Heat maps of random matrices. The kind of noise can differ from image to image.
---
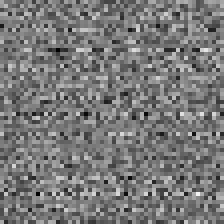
rows of uneven size
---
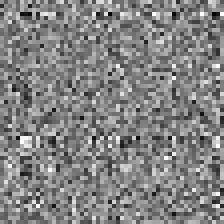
low rank plus noise
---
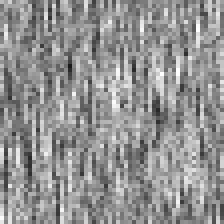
streaked along the columns
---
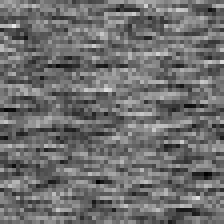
streaked along the rows
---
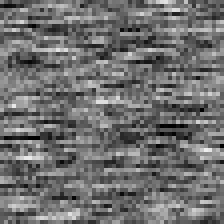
streaked along the rows
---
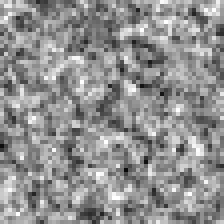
blotchy
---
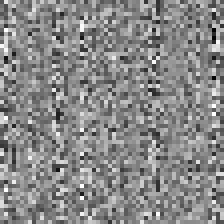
columns of uneven size
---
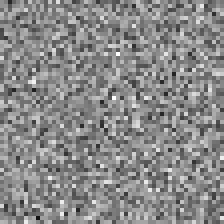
independent entries
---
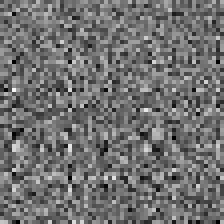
low rank plus noise
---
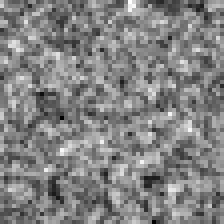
blotchy
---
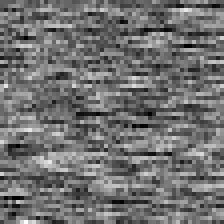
streaked along the rows
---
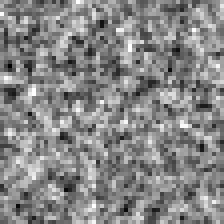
blotchy
